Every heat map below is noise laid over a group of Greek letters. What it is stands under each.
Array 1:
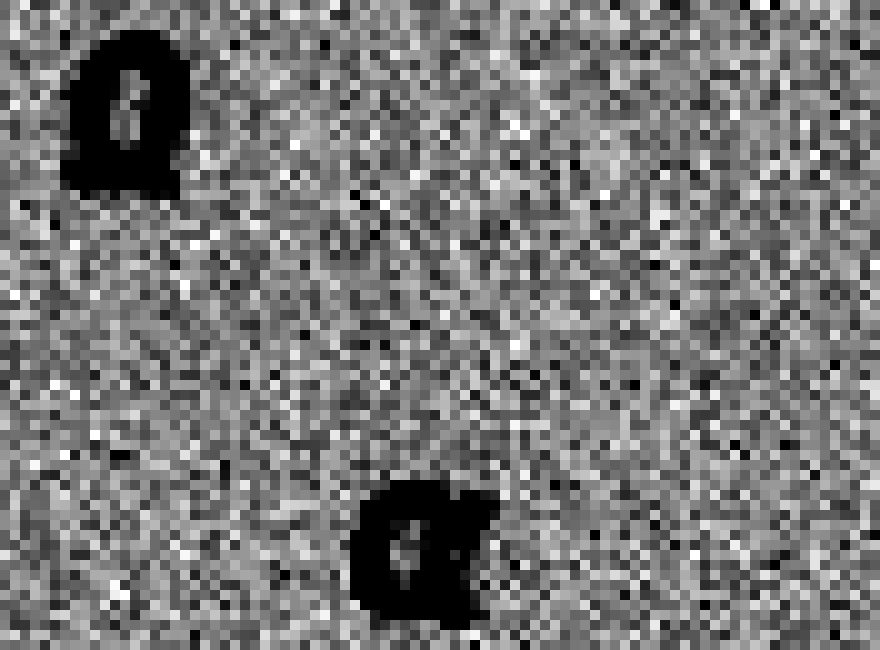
top left: omega; bottom middle: alpha
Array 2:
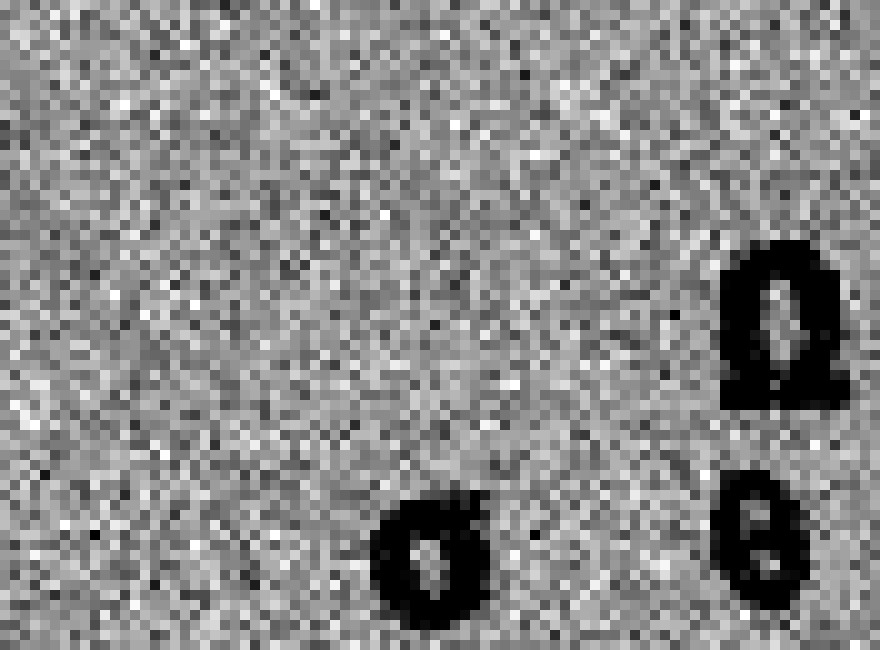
middle right: omega; bottom middle: sigma; bottom right: theta
